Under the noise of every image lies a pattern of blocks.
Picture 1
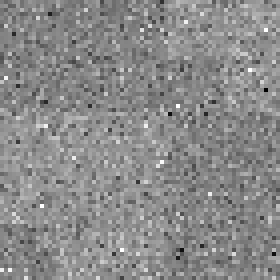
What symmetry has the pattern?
mirrored about the diagonal from the bottom left
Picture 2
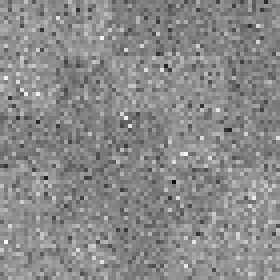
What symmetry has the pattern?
mirrored about the diagonal from the bottom left
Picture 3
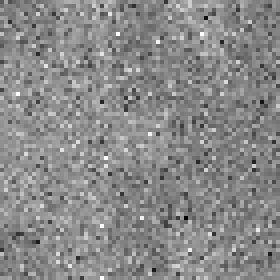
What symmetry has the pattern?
top and bottom mirror each other
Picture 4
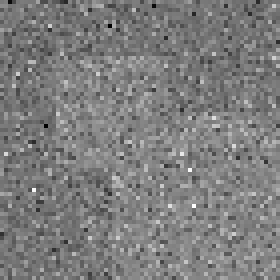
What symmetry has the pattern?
mirrored about the diagonal from the top left
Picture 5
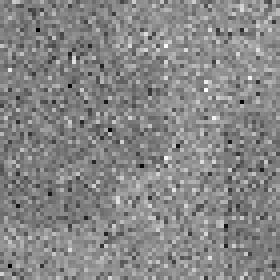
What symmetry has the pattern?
no symmetry
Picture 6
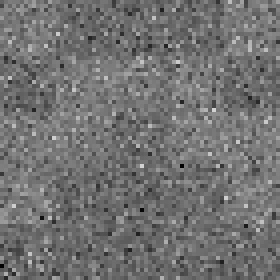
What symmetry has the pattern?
left and right mirror each other
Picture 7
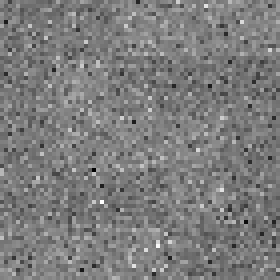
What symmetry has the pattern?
the same after a half turn
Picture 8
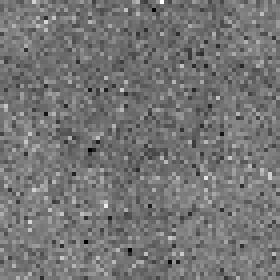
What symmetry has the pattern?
left and right mirror each other
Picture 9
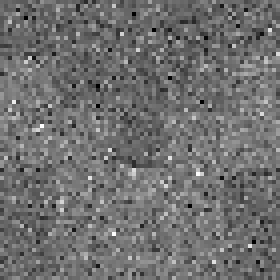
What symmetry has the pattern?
left and right mirror each other
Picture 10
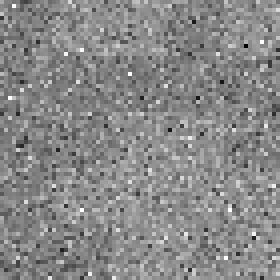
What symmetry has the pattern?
no symmetry
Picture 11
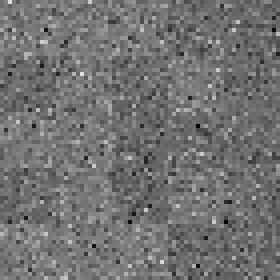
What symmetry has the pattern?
top and bottom mirror each other
